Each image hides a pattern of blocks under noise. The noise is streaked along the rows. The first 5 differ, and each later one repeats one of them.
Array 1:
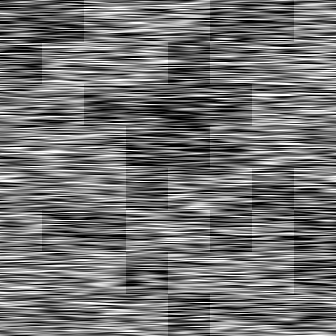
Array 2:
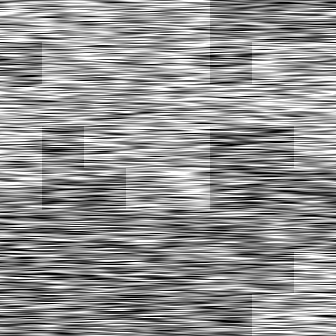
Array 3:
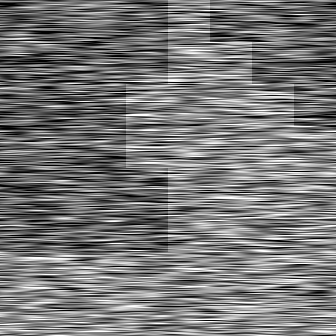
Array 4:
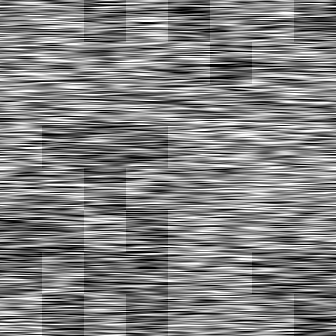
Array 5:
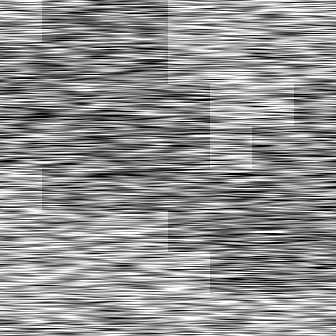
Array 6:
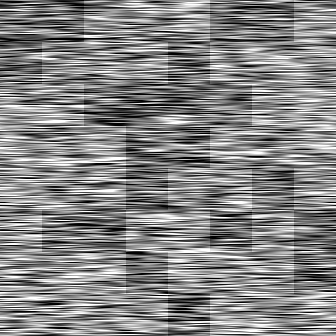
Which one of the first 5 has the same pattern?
1
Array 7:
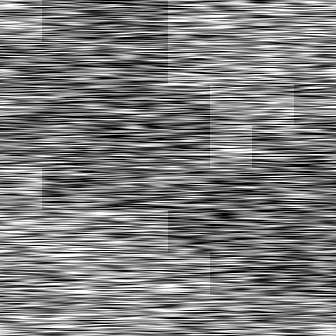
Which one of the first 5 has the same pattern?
5
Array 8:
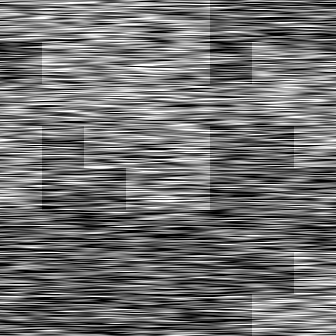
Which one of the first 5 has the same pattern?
2
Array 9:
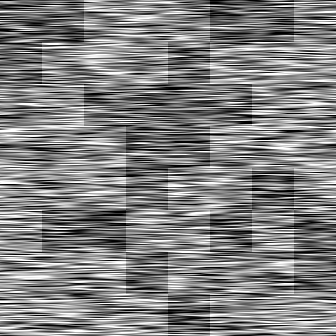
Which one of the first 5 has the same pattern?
1
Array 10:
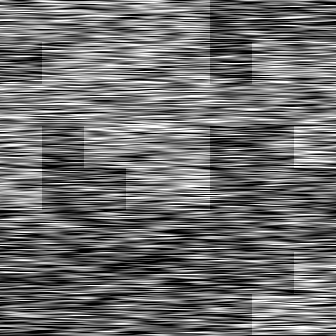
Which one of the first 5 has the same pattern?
2
